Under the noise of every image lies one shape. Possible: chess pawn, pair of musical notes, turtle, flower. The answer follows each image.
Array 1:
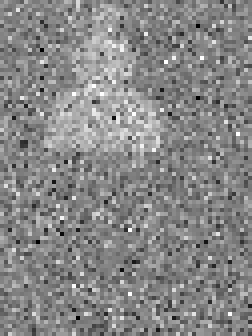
chess pawn
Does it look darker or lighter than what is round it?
lighter
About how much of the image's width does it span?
half
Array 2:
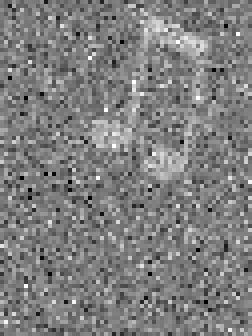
pair of musical notes
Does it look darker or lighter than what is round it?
lighter
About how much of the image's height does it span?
half
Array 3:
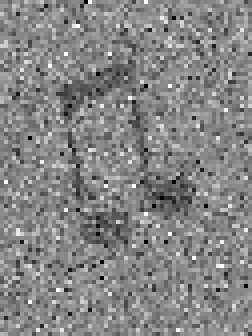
pair of musical notes
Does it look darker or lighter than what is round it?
darker
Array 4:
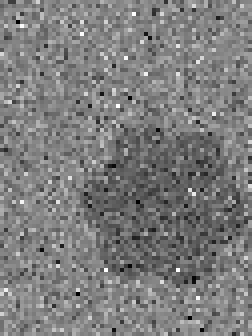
flower
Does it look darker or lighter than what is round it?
darker
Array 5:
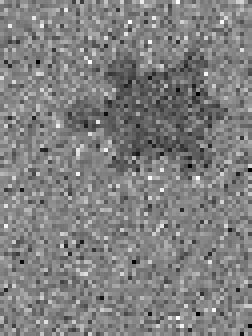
turtle
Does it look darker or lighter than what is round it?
darker
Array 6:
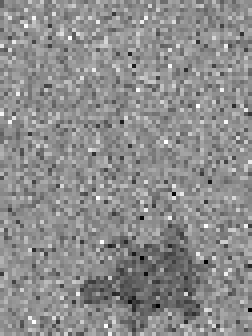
turtle
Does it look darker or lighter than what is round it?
darker
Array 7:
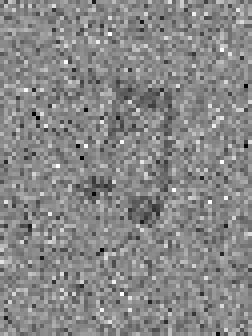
pair of musical notes
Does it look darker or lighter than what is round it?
darker
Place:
centre
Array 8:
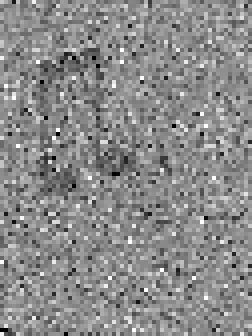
pair of musical notes
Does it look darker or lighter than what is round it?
darker
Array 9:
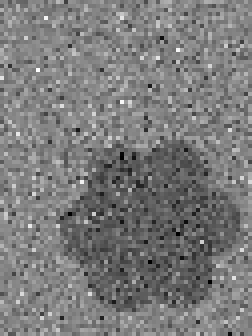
flower
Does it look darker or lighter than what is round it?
darker
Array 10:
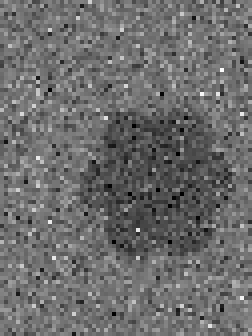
flower
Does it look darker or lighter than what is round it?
darker
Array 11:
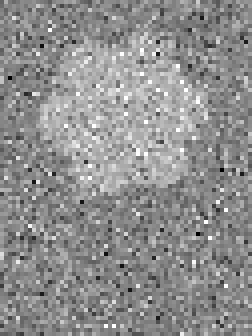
flower
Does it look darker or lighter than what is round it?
lighter
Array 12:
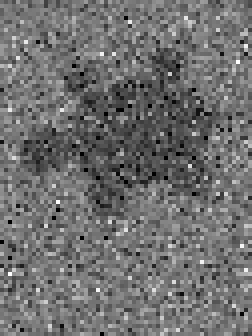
turtle
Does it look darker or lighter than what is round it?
darker
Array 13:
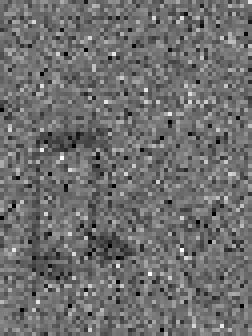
pair of musical notes
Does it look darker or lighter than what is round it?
darker
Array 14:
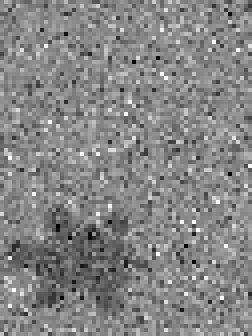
turtle
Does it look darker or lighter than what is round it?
darker
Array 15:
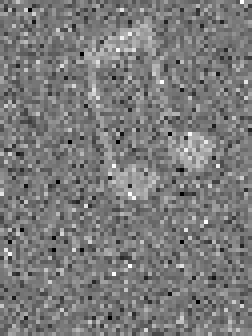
pair of musical notes
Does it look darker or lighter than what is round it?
lighter
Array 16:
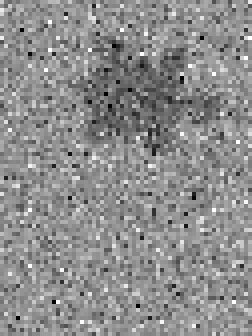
turtle
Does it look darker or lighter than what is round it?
darker
